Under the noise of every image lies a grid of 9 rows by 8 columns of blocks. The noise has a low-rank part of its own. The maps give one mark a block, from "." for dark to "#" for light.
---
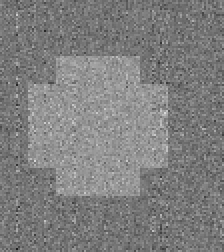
........
........
..###...
.#####..
.#####..
.#####..
..###...
........
........
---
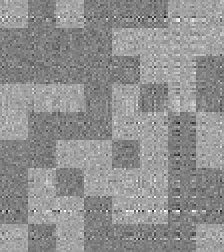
#.#...##
....####
.....##.
###.#.#.
#...##.#
..##.#.#
.#.###..
.##.##..
#.#....#
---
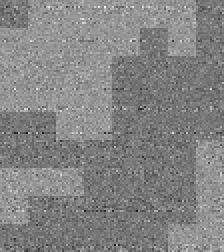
.######.
#####.#.
####....
####....
..##....
.......#
###....#
#......#
......##
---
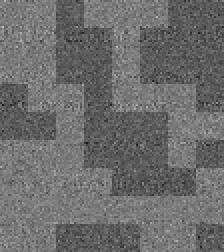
##.###..
##..#...
##..#...
.##.###.
..#...##
###...#.
####...#
########
##...##.
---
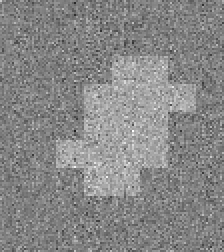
........
........
....##..
...####.
...###..
..####..
...##...
........
........
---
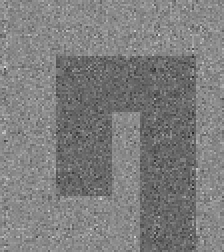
########
########
##.....#
##.....#
##..#..#
##..#..#
##..#..#
#####..#
#####..#
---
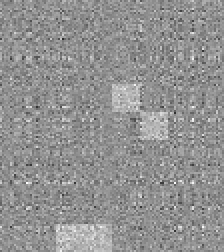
........
........
........
....#...
.....#..
........
........
........
..##....
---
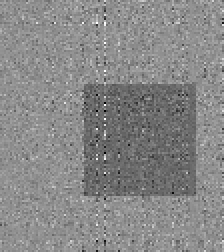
########
########
########
###....#
###....#
###....#
###....#
########
########
